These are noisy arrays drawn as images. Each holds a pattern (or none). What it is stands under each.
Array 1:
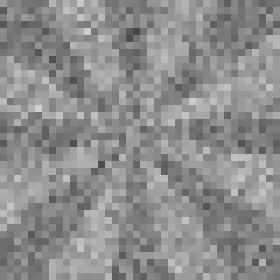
spokes from one point
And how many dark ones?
8
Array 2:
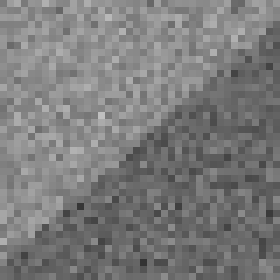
a sharp edge
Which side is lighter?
top left
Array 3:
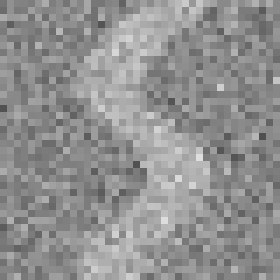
a wavy band
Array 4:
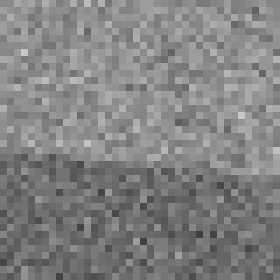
a sharp edge
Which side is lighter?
top
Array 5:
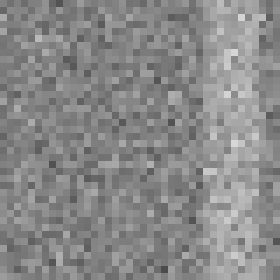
one vertical stripe
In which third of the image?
right
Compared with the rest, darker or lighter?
lighter
